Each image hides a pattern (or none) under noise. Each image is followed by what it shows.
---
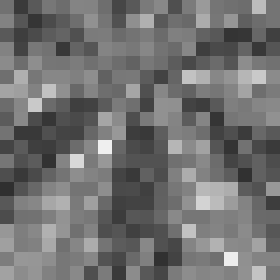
spokes from one point
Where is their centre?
top middle
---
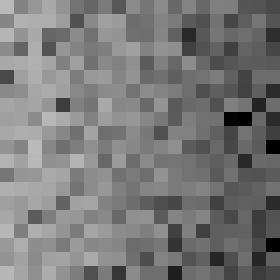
a smooth slope
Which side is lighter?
left
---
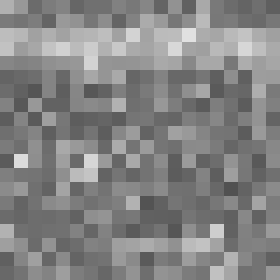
one horizontal stripe
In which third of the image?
top
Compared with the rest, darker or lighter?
lighter
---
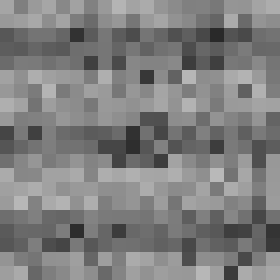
horizontal stripes
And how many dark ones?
3
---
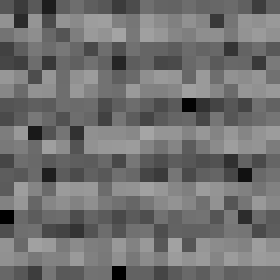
horizontal stripes
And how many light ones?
5
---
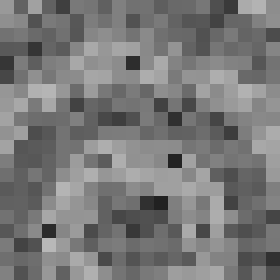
rings round one point
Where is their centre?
bottom middle
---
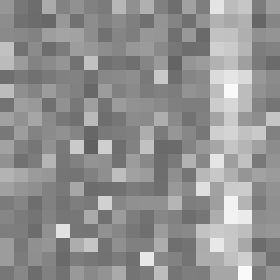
one vertical stripe
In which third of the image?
right
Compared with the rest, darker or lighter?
lighter
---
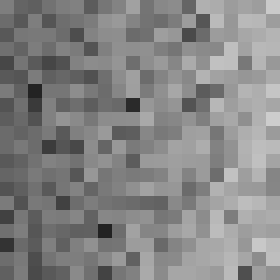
a smooth slope
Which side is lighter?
right
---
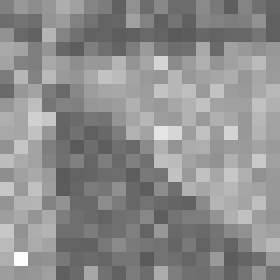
spokes from one point
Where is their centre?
top left
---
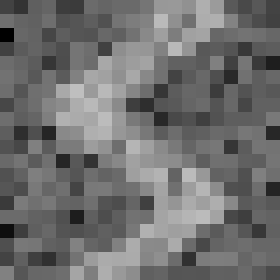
a wavy band
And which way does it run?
top to bottom
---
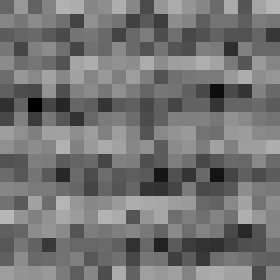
horizontal stripes
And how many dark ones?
4
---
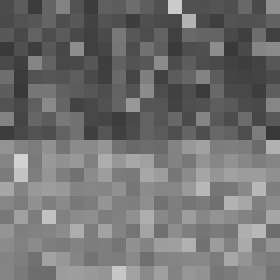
a sharp edge
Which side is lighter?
bottom
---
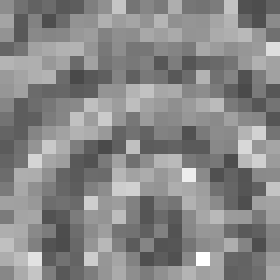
rings round one point
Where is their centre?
bottom middle
